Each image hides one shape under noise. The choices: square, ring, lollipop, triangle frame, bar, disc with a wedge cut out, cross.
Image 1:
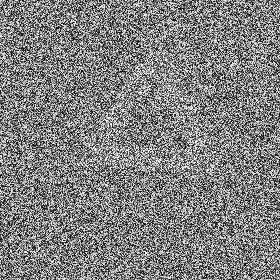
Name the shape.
triangle frame
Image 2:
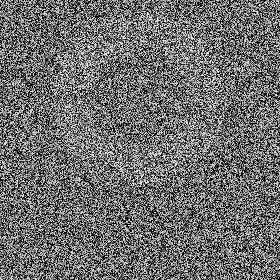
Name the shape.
ring
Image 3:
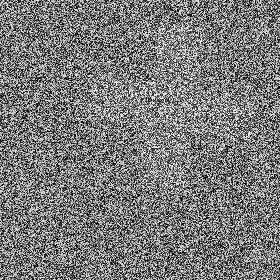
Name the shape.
cross
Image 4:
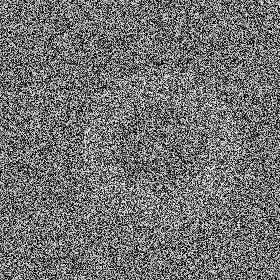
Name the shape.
ring
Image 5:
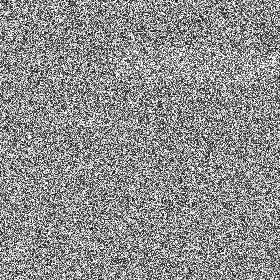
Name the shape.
bar
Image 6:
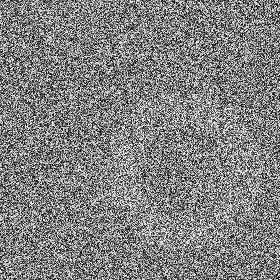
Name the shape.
ring
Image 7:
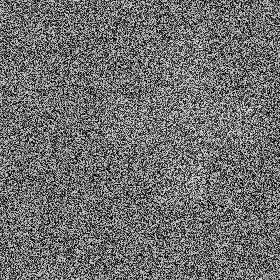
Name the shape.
cross
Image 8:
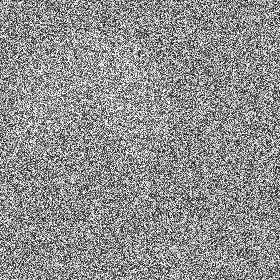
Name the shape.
disc with a wedge cut out
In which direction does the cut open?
down
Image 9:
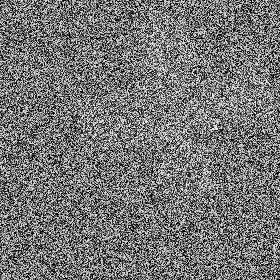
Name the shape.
cross
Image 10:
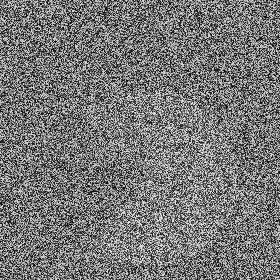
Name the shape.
disc with a wedge cut out
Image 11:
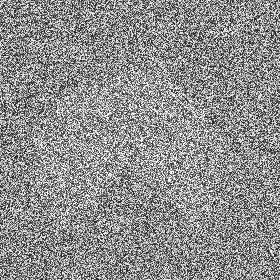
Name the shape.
disc with a wedge cut out
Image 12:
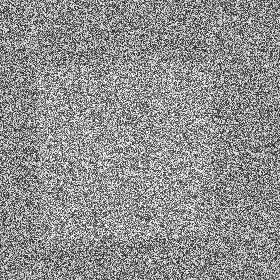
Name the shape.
square
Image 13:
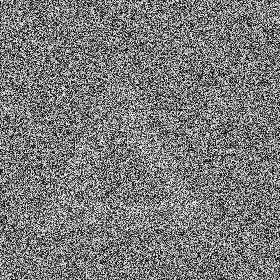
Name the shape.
triangle frame
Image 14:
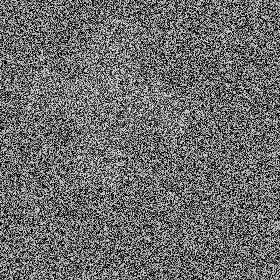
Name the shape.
cross
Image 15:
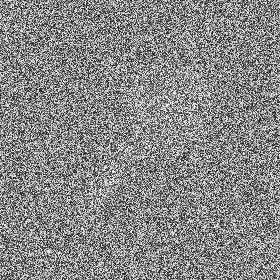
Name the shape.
lollipop
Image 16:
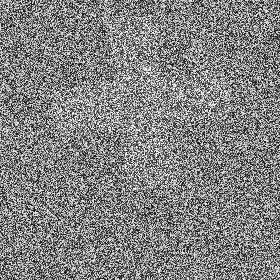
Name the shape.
cross
